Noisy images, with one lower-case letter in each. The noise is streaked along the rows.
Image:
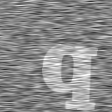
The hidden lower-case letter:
q
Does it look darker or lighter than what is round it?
lighter
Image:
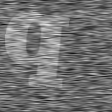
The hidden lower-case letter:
q
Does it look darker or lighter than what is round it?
lighter
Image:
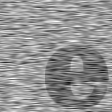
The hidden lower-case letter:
e
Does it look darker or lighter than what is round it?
darker
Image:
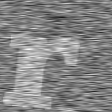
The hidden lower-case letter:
r
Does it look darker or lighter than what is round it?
lighter
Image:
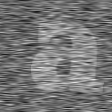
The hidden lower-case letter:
a
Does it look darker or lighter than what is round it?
lighter
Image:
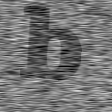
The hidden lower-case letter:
b
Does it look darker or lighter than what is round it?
darker
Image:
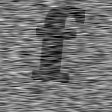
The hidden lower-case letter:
f
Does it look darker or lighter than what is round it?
darker
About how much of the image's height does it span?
two thirds
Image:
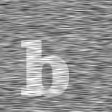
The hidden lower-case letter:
b
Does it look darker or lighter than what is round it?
lighter
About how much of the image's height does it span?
half
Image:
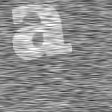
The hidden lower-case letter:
a
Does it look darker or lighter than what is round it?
lighter
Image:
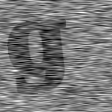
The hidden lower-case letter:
g
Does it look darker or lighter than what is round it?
darker
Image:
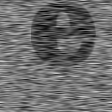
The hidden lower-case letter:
e
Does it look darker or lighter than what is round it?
darker
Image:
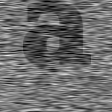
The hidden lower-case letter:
a
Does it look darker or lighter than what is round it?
darker
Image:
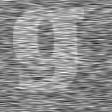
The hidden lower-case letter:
g
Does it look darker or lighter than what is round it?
lighter
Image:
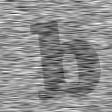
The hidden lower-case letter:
b
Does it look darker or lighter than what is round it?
darker
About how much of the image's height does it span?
two thirds
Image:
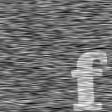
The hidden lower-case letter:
f
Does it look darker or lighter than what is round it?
lighter
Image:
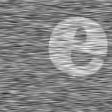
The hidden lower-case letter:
e
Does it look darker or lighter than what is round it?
lighter
